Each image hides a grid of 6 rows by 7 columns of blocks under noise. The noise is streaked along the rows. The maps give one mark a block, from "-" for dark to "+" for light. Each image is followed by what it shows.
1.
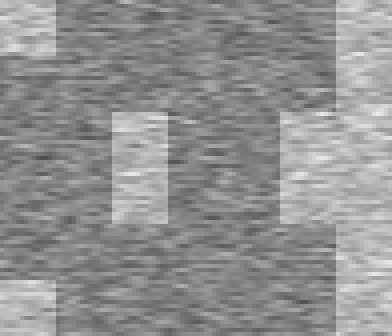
+ - - - - - +
- - - - - - +
- - + - - + +
- - + - - + +
- - - - - - +
+ - - - - - +
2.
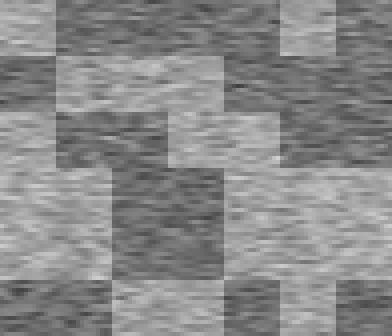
+ - - - - + -
- + + + - - -
+ - - + + - -
+ + - - + + +
+ + - - + + +
- - + + - + -
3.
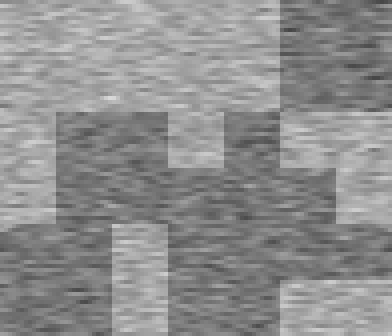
+ + + + + - -
+ + + + + - -
+ - - + - + +
+ - - - - - +
- - + - - - -
- - + - - + +
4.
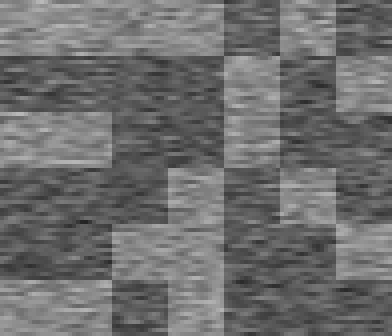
+ + + + - + -
- - - - + - +
+ + - - + - -
- - - + - + -
- - + + - - +
+ + - + - - -
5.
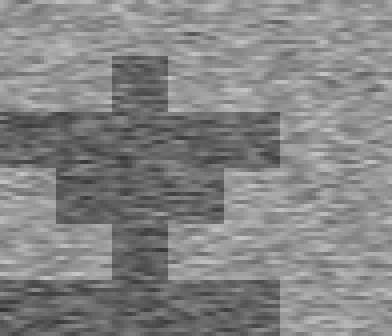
+ + + + + + +
+ + - + + + +
- - - - - + +
+ - - - + + +
+ + - + + + +
- - - - - + +
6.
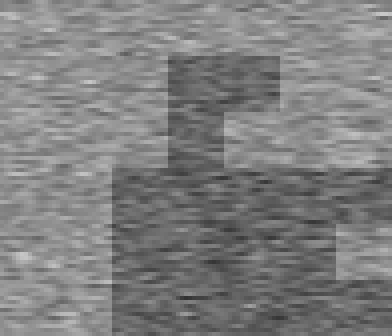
+ + + + + + +
+ + + - - + +
+ + + - + + +
+ + - - - - -
+ + - - - - +
+ + - - - - -
